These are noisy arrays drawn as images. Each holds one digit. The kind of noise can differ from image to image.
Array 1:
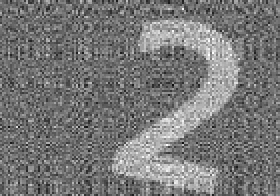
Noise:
low rank plus noise
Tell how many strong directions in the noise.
two
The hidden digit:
2
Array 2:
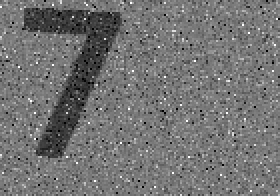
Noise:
heavy tails
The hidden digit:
7
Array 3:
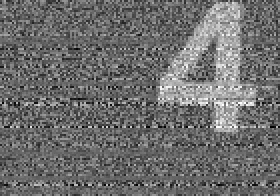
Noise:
rows of uneven size
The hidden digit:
4
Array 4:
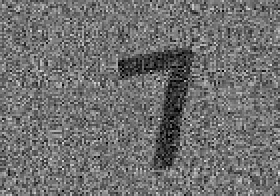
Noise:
low rank plus noise
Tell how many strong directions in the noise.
five to eight
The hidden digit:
7
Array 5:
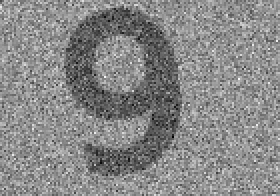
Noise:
independent entries
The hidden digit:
9
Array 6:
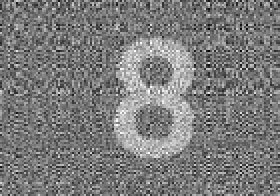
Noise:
low rank plus noise
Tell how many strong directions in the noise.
two
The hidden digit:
8
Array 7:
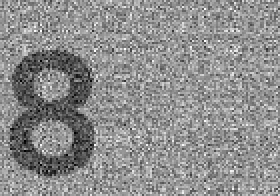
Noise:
low rank plus noise
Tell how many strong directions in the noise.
five to eight
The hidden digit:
8
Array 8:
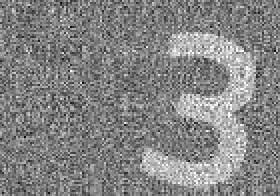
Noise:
low rank plus noise
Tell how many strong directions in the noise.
five to eight
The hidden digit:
3
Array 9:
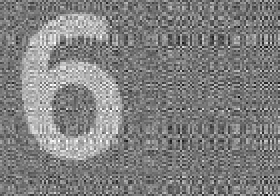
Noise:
low rank plus noise
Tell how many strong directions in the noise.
one
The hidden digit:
6
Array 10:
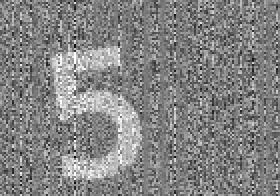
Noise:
columns of uneven size
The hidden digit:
5
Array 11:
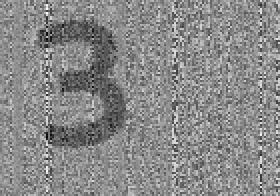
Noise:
columns of uneven size
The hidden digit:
3
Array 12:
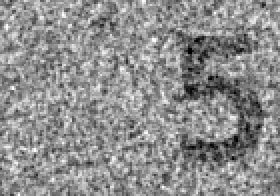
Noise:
blotchy
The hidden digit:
5
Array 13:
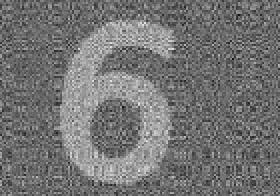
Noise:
low rank plus noise
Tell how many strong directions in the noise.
two
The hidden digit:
6
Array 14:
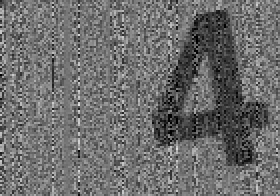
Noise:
columns of uneven size
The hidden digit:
4
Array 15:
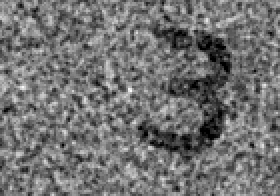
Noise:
blotchy
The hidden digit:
3
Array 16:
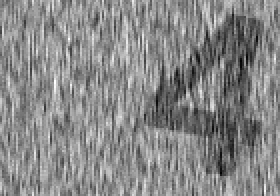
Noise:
streaked along the columns
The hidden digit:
4
